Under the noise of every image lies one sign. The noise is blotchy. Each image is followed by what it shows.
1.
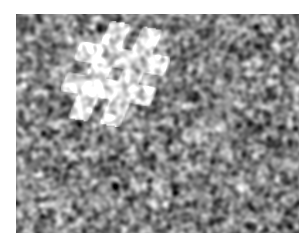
light hash sign
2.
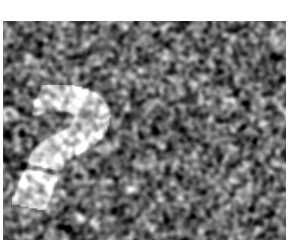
light question mark
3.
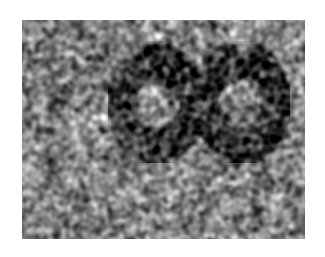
dark infinity sign
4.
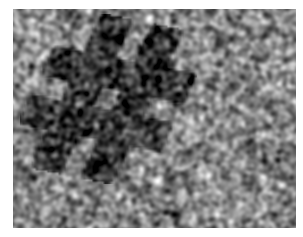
dark hash sign
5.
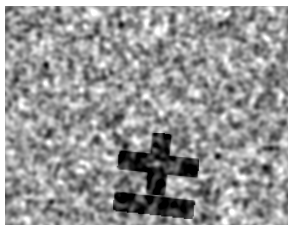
dark plus-minus sign, bottom middle
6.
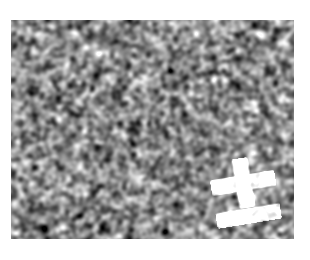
light plus-minus sign, bottom right
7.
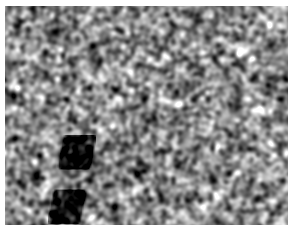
dark colon, bottom left
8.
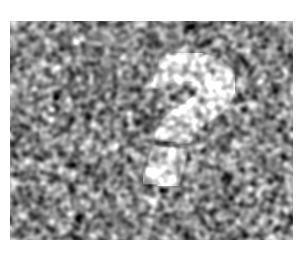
light question mark
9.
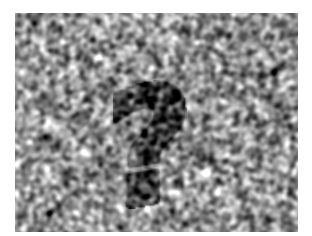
dark question mark
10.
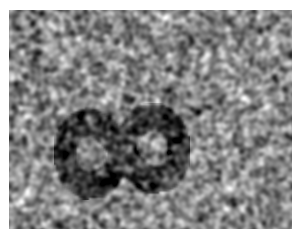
dark infinity sign
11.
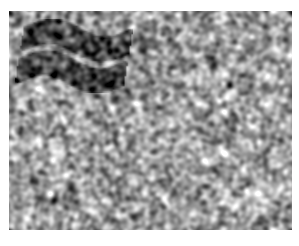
dark approximately sign, top left
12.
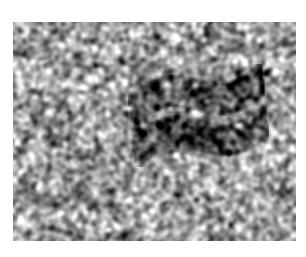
dark approximately sign
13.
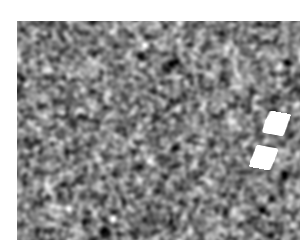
light colon, middle right
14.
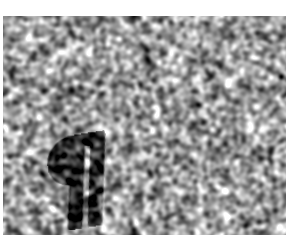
dark pilcrow
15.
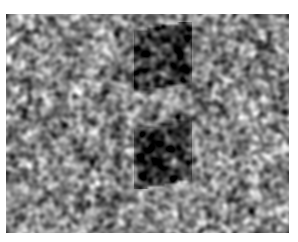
dark colon
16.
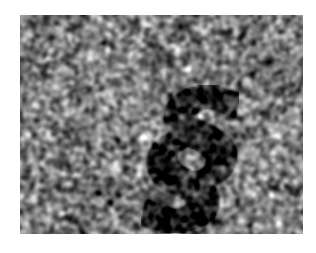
dark section sign
